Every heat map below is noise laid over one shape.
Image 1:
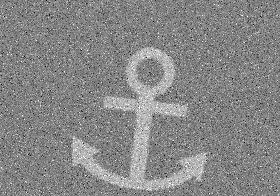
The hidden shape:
anchor
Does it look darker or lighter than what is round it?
lighter
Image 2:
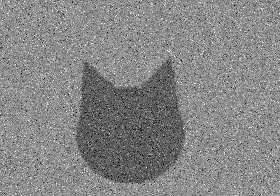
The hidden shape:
cat's head
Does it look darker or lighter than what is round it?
darker
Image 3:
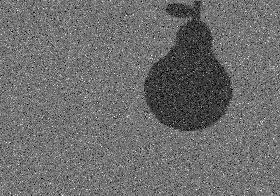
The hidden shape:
pear
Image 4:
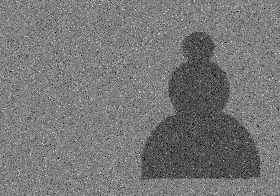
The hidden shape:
chess pawn
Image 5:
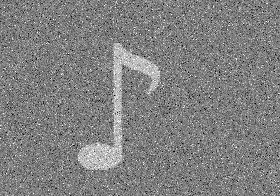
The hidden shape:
musical note
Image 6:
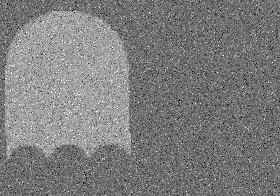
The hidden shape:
ghost
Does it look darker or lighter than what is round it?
lighter
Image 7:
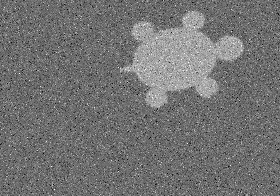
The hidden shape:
turtle
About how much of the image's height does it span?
half
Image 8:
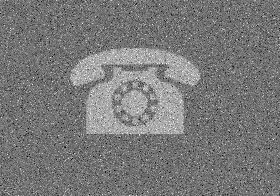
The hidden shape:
telephone
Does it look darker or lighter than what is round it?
lighter
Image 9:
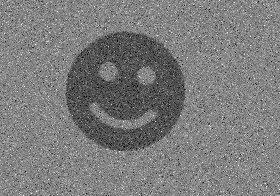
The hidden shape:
smiling face
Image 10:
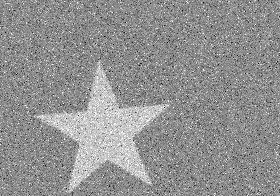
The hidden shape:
star
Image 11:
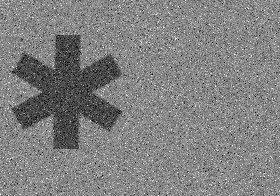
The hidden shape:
asterisk
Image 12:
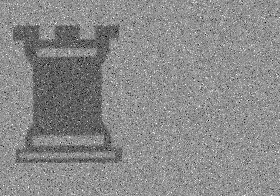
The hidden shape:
chess rook
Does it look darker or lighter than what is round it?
darker
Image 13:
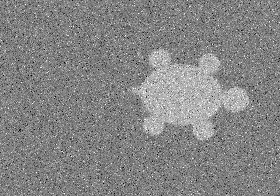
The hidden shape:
turtle
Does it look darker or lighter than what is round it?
lighter
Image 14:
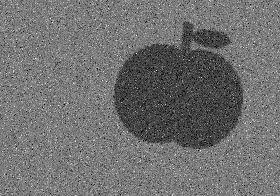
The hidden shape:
apple
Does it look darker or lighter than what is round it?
darker
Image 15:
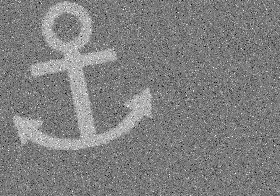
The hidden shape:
anchor
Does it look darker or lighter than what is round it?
lighter
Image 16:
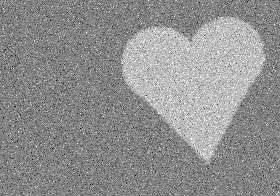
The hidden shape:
heart
